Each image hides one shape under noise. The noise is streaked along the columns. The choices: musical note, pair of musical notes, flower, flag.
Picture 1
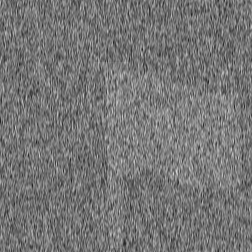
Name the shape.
flag
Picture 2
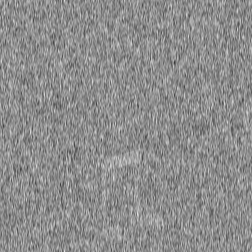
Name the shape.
pair of musical notes
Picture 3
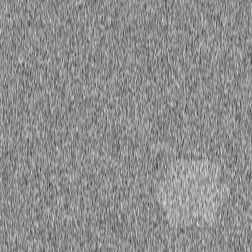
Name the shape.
flower
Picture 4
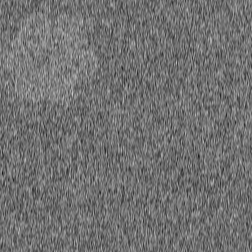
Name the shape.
flower
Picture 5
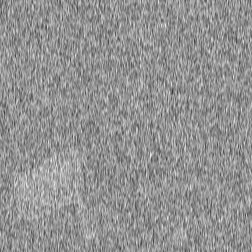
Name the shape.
flag
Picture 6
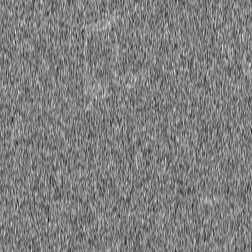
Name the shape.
pair of musical notes
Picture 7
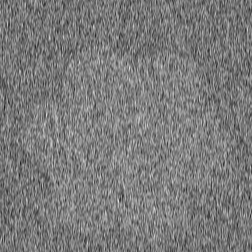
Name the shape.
flower
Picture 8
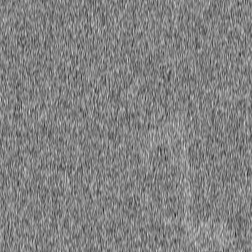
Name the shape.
musical note
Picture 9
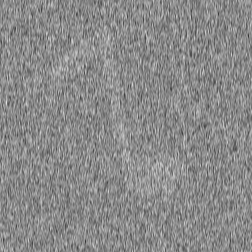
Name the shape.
musical note
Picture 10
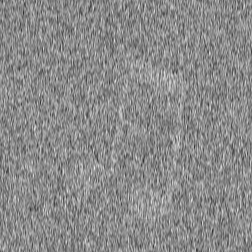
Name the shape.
pair of musical notes
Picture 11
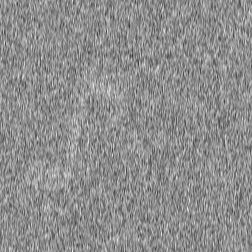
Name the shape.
musical note
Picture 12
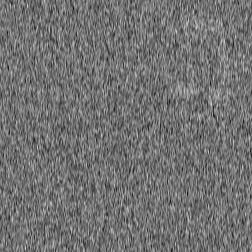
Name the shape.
pair of musical notes
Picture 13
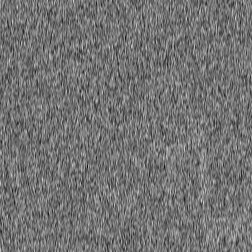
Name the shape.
musical note
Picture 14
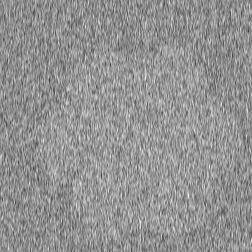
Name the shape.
flower
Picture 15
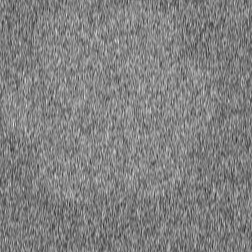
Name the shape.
flower
